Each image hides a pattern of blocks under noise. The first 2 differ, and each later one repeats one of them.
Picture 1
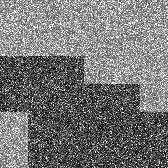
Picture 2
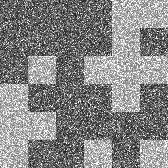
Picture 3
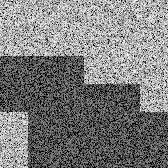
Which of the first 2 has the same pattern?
1
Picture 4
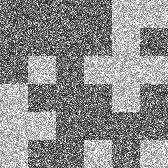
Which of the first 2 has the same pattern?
2
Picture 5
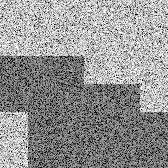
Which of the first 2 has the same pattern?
1
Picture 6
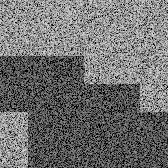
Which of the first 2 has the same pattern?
1
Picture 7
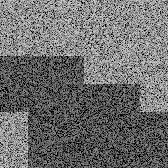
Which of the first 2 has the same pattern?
1
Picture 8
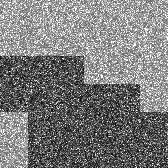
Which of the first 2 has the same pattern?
1
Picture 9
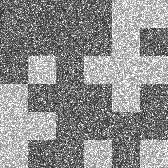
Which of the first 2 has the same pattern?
2
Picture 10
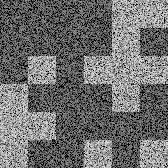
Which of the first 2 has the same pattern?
2
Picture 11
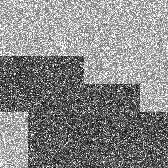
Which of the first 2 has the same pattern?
1
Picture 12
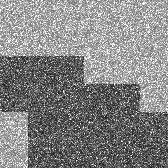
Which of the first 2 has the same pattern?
1
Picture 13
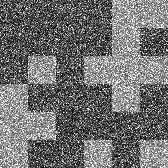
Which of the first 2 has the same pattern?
2
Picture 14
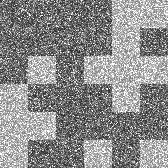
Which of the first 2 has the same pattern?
2
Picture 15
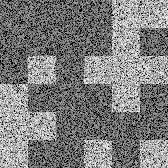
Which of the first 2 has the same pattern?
2
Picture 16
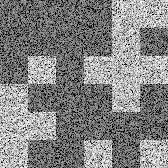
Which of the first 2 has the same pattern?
2
